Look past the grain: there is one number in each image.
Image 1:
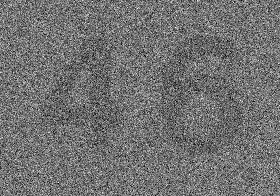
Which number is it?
46
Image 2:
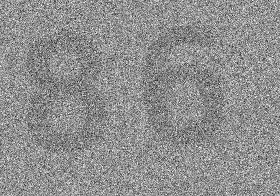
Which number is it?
86
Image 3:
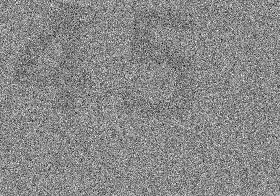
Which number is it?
45
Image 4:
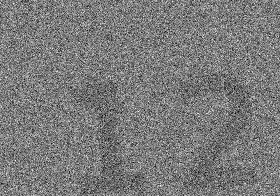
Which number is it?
12
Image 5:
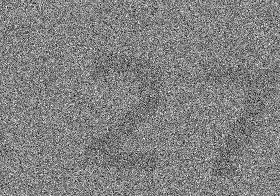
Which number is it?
27
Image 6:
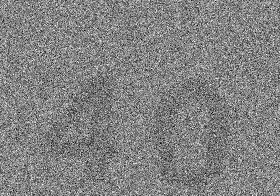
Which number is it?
40
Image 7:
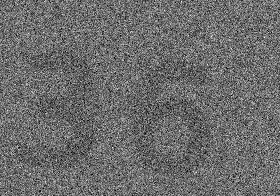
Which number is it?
36
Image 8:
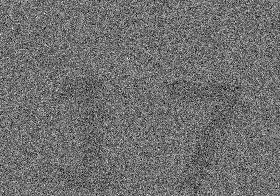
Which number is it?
17
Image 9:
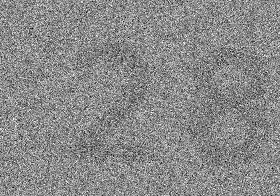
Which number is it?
28
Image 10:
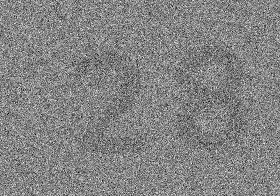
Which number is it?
28
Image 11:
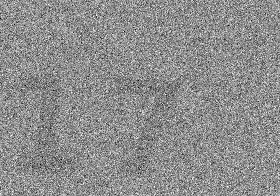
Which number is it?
17
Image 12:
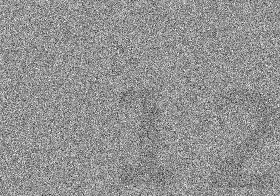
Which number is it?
12
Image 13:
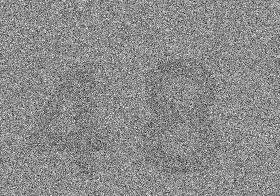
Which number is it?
48
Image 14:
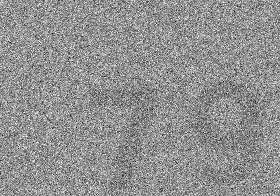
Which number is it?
79
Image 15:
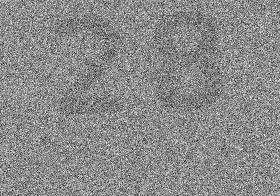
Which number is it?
28
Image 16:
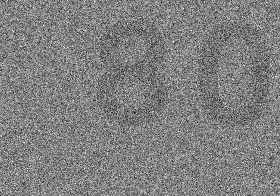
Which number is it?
80
